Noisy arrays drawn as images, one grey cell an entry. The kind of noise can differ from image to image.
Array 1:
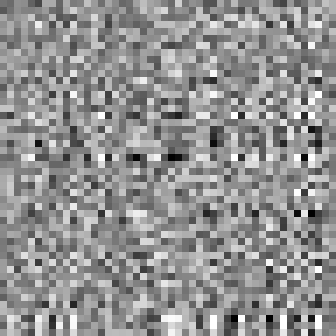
low rank plus noise
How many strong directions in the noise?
two
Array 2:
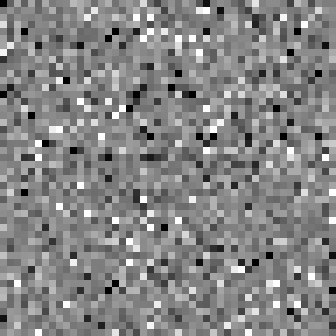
heavy tails
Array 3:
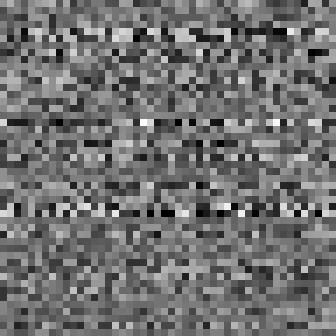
rows of uneven size
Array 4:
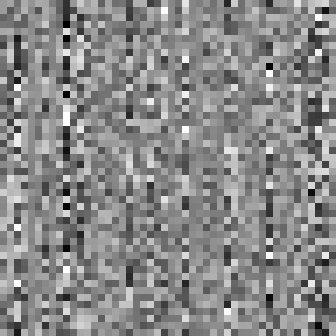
columns of uneven size
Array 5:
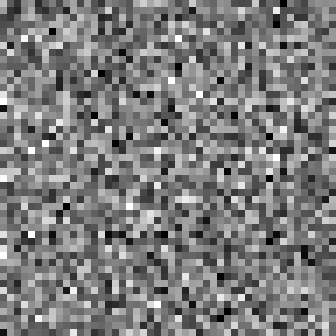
independent entries
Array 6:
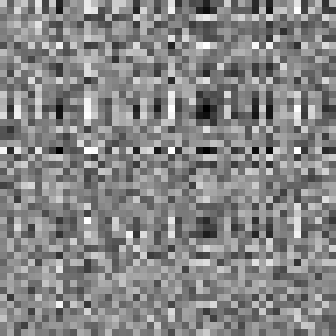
low rank plus noise
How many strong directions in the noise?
one
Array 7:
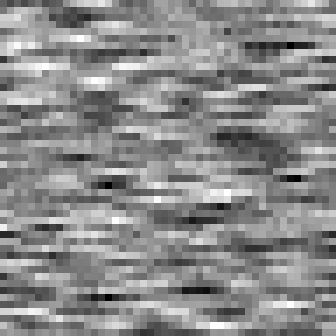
streaked along the rows
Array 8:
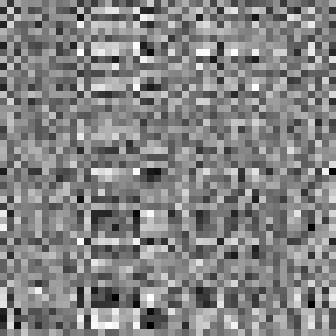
low rank plus noise
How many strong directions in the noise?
one
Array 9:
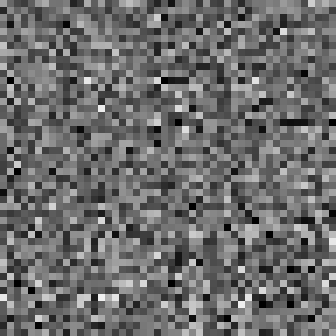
low rank plus noise
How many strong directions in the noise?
five to eight
